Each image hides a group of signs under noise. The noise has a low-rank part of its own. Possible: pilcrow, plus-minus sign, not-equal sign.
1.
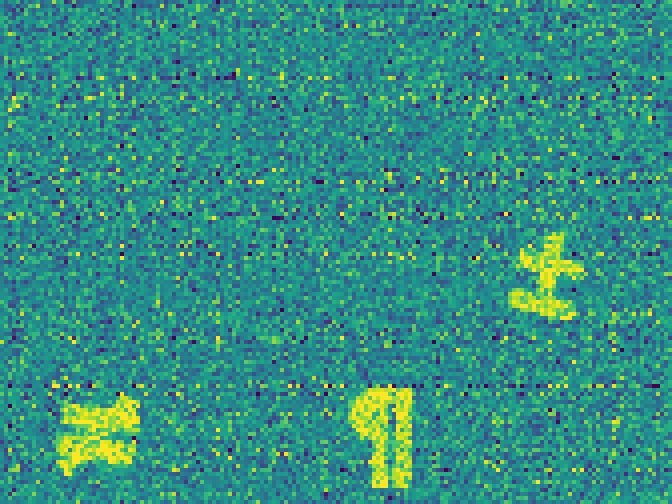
middle right: plus-minus sign; bottom left: not-equal sign; bottom middle: pilcrow
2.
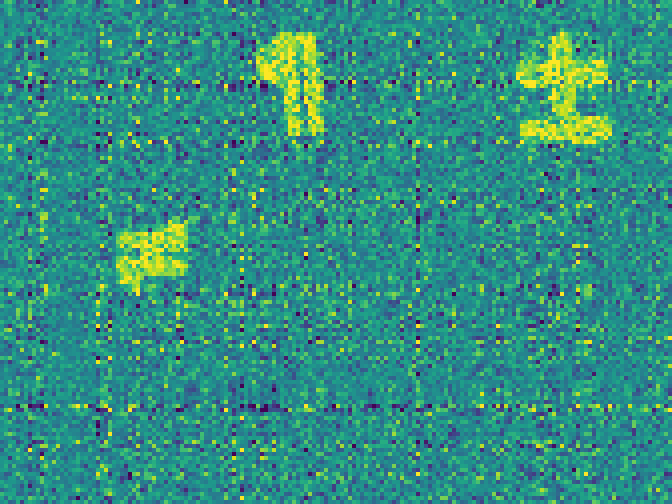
top middle: pilcrow; top right: plus-minus sign; middle left: not-equal sign
